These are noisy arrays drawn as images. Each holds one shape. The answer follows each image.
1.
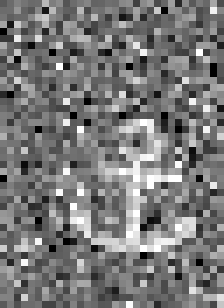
light anchor
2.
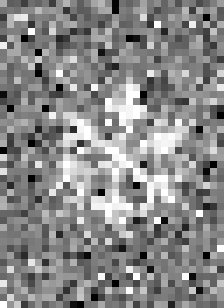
light snowflake
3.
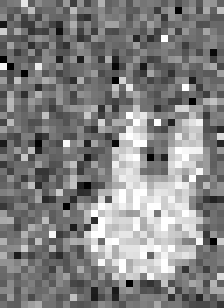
light rabbit's head
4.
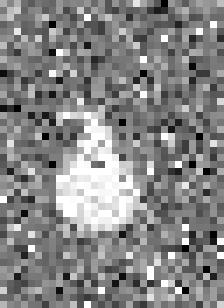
light pear, centre
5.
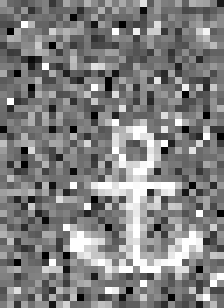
light anchor
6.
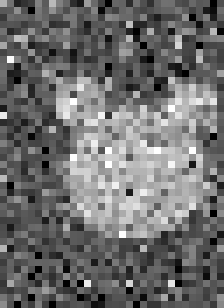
light bear's head
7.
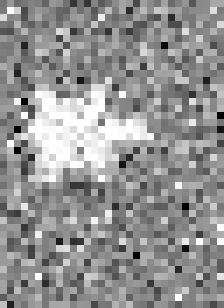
light turtle
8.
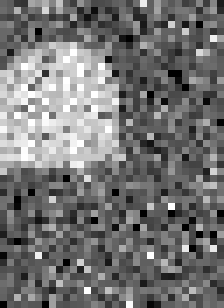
light ghost
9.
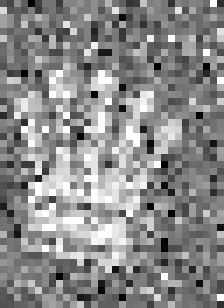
light chess queen
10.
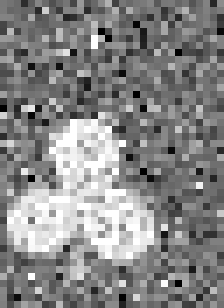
light club
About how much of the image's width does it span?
two thirds
